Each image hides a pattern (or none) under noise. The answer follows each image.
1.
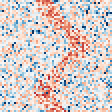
a wavy band
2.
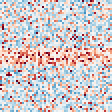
one horizontal stripe
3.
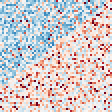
a sharp edge
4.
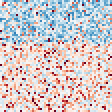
a sharp edge
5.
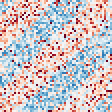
diagonal stripes
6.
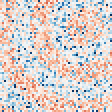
rings round one point
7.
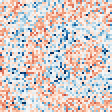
rings round one point
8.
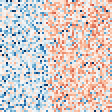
a sharp edge
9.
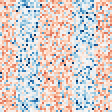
vertical stripes
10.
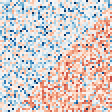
a sharp edge
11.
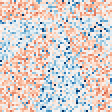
spokes from one point
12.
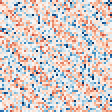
diagonal stripes
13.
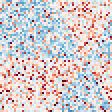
spokes from one point
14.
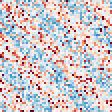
diagonal stripes
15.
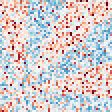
spokes from one point
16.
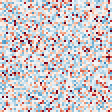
only noise
